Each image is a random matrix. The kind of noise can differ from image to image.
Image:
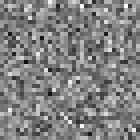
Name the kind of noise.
independent entries
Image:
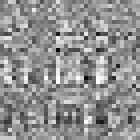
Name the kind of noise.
low rank plus noise
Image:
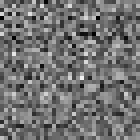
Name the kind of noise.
low rank plus noise
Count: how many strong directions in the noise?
three or four
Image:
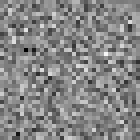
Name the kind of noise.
independent entries
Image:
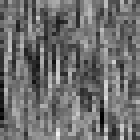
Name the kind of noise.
streaked along the columns
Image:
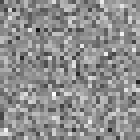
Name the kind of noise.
independent entries
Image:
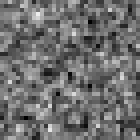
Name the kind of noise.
blotchy
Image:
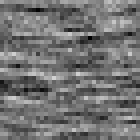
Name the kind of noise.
streaked along the rows
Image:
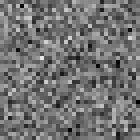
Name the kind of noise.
independent entries
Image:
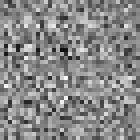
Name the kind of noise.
low rank plus noise
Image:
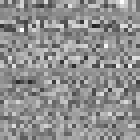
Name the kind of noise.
rows of uneven size
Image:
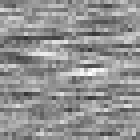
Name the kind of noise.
streaked along the rows
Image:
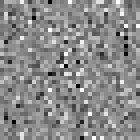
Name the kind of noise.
heavy tails
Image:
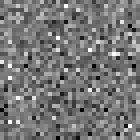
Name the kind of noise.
heavy tails
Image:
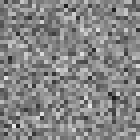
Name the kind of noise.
independent entries
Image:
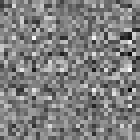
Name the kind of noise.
low rank plus noise
